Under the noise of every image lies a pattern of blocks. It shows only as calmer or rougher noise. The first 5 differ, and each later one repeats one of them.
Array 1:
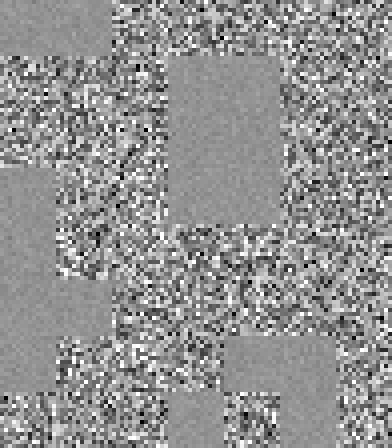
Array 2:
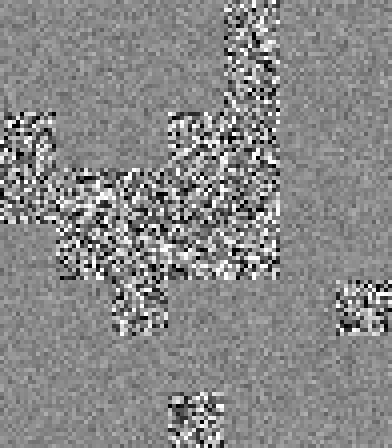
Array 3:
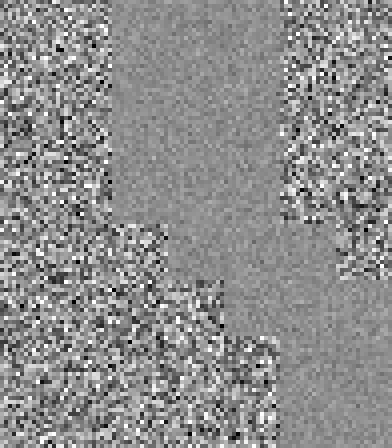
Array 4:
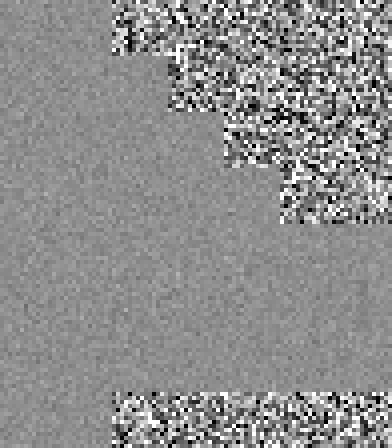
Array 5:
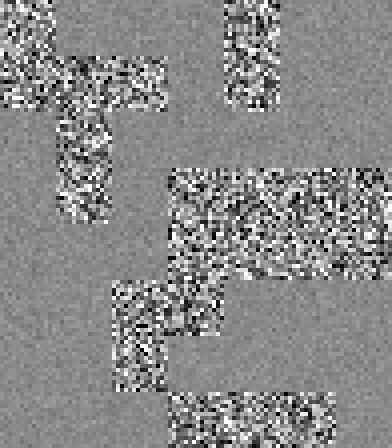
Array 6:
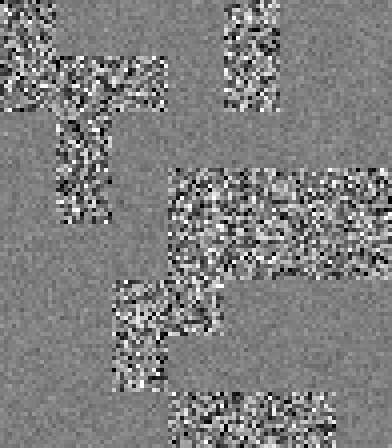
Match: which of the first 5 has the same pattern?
5
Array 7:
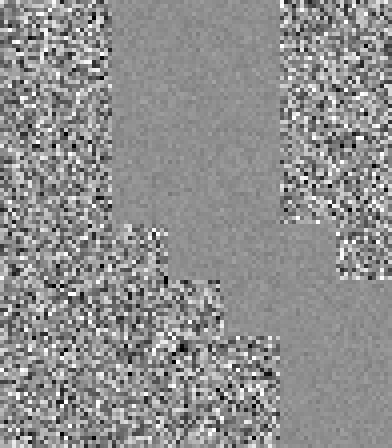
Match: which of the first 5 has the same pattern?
3
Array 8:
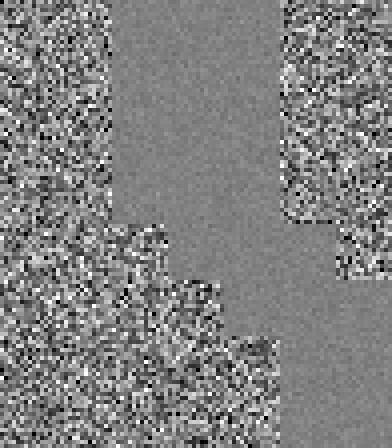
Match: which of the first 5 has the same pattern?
3
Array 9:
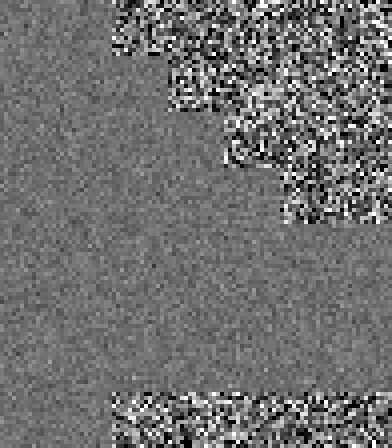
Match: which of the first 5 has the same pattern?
4
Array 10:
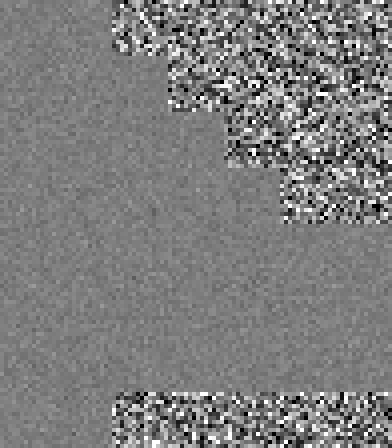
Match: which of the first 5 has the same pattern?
4
